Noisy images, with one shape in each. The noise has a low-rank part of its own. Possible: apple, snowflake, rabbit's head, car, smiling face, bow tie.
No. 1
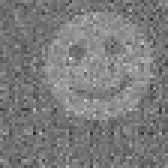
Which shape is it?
smiling face
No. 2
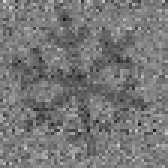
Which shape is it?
snowflake
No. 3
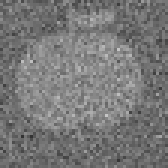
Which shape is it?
apple
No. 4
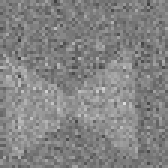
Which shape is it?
bow tie
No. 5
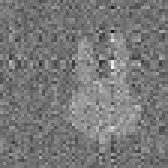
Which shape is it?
rabbit's head
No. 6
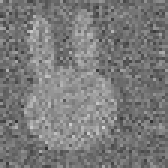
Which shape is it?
rabbit's head
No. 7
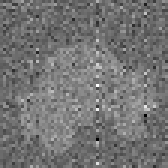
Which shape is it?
car
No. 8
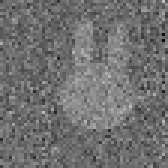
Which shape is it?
rabbit's head
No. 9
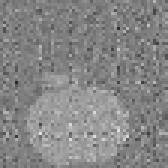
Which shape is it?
apple
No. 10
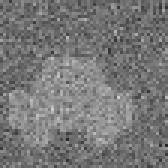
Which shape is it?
car
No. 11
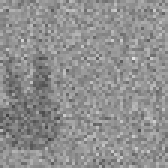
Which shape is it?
rabbit's head
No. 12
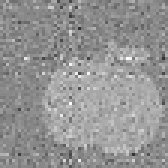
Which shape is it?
apple
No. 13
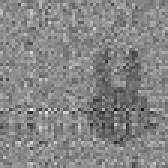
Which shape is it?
rabbit's head
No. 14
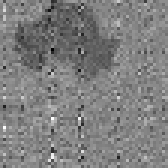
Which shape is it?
car
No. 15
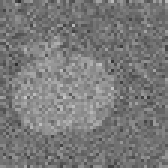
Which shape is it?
apple
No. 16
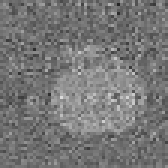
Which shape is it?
apple
